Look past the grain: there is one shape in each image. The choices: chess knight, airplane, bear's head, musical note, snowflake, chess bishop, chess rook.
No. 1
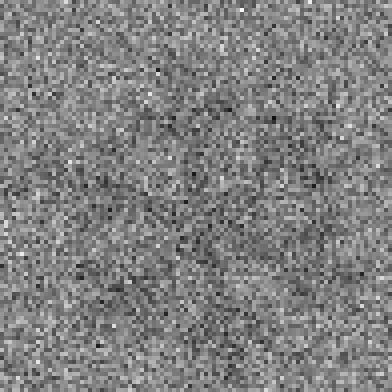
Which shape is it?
snowflake
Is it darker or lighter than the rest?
darker
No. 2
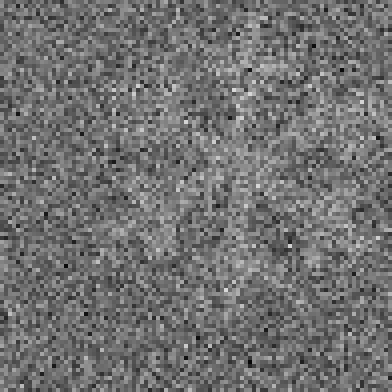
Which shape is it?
snowflake
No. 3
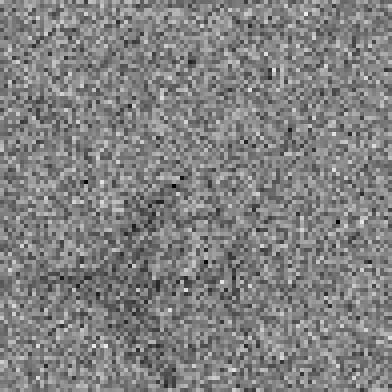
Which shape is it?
airplane
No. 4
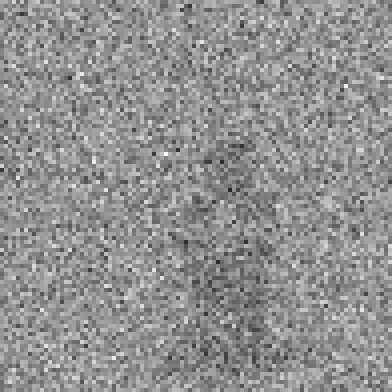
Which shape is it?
chess bishop
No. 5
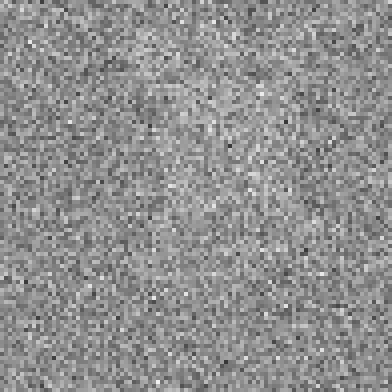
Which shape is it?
chess rook
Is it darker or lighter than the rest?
lighter
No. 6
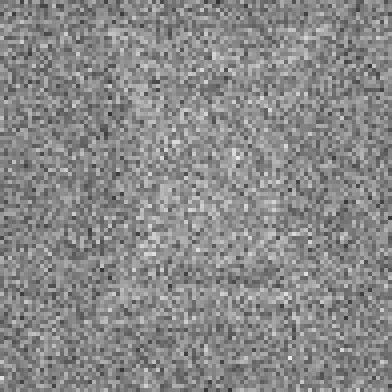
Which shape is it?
chess rook
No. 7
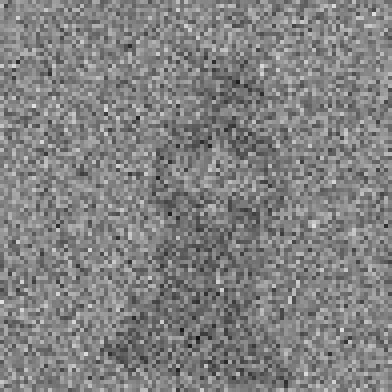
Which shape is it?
chess bishop
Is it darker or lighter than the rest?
darker
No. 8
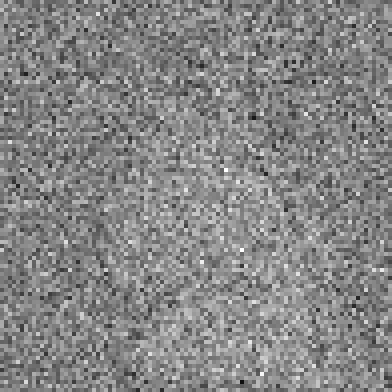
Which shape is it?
chess knight
